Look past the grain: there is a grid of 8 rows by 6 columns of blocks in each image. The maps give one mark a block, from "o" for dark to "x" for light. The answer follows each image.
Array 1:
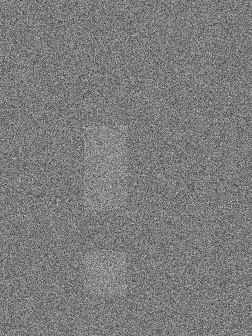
o o o o o o
o o o o o o
o o o o o o
o o x o o o
o o x o o o
o o o o o o
o o x o o o
o o o o o o
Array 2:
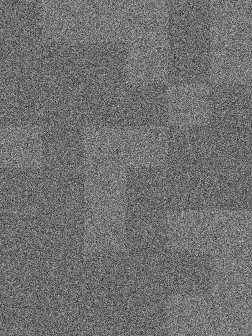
o x x x o x
o o o x o x
o o o o x o
x o x x o o
o o x o o o
o o x o x x
o o o o o x
o o o o x x
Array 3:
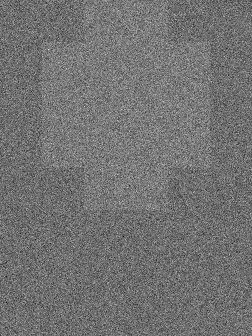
o o x x o o
o x x x x o
o x x x x o
o x x x x o
o o x x o o
o o o o o o
o o o o o o
o o o o o o
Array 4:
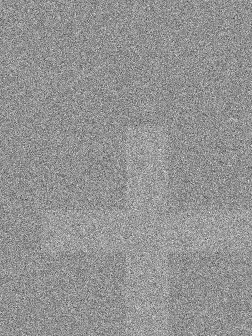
o o o o o o
o o o o o o
o o o o o o
o o o x o o
o o o x o o
o x x x x x
o o o x o o
o o o x o o
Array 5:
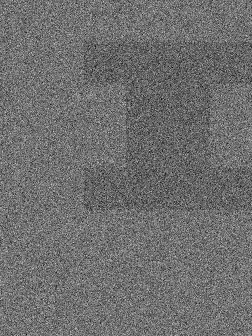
x x x x x x
x x o o o o
x x x o o x
x x x o o x
x x o o o o
x x x x x x
x x x x x x
x x x x x x
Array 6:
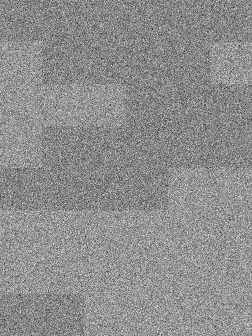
o o o o o o
x o o o o x
x x x o o o
x o o o o o
o o o o x x
x x x x x x
x x x x x x
o o x x x x
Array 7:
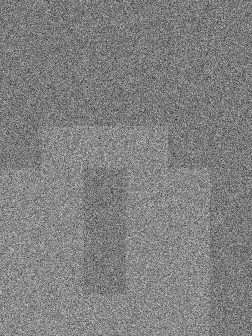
o o o o o o
o o o o o o
o o o o o o
o x x x o o
x x o x x o
x x o x x o
x x o x x o
x x x x x o
